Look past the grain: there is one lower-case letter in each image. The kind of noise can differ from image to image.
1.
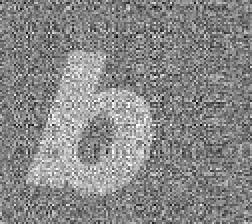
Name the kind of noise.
low rank plus noise
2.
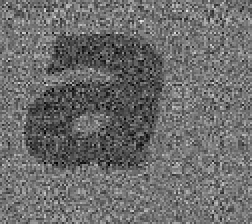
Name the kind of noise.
low rank plus noise
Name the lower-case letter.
a
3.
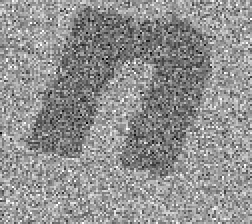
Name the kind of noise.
independent entries
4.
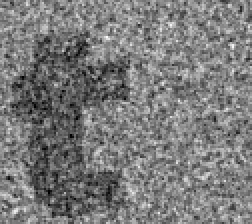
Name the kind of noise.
blotchy
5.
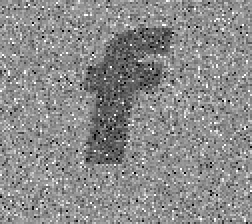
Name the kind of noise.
heavy tails
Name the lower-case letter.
f
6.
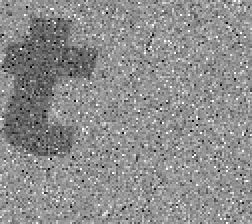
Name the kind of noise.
heavy tails
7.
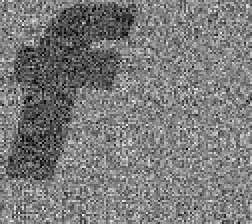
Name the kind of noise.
low rank plus noise
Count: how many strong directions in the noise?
five to eight
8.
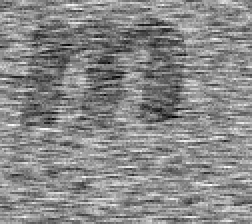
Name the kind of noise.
streaked along the rows
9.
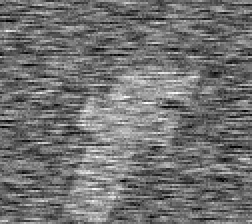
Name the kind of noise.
streaked along the rows
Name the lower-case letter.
f
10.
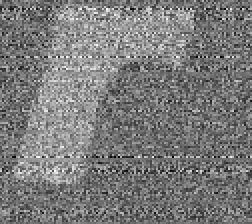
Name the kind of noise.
rows of uneven size
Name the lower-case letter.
r
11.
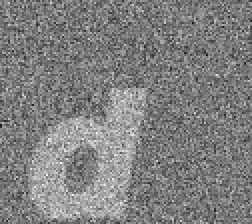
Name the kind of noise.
independent entries
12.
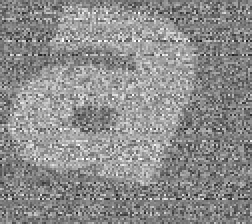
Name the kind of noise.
rows of uneven size
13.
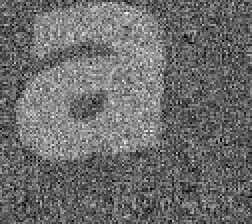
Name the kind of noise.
low rank plus noise
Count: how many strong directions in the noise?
five to eight
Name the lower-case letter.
a
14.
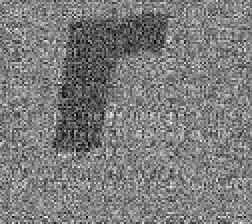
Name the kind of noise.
low rank plus noise
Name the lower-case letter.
r
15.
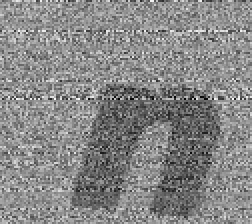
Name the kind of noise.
rows of uneven size
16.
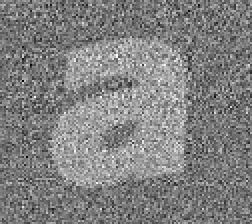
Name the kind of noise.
low rank plus noise
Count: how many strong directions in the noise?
five to eight
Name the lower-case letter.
a
